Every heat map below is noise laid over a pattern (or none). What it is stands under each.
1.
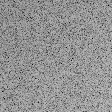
a smooth slope
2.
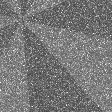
spokes from one point
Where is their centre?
top left
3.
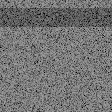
one horizontal stripe
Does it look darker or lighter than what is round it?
darker
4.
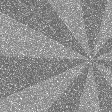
spokes from one point
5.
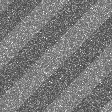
diagonal stripes
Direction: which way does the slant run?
bottom left to top right
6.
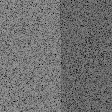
a sharp edge
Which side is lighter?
left
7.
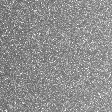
a smooth slope
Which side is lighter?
right
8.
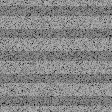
horizontal stripes
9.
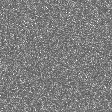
only noise
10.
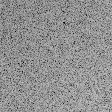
a smooth slope
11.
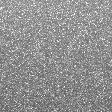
a smooth slope
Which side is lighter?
top
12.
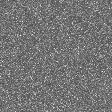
only noise
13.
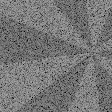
spokes from one point
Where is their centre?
middle right
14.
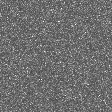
only noise
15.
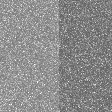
a sharp edge
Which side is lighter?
left
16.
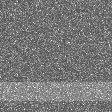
one horizontal stripe
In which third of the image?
bottom
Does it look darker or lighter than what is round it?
lighter
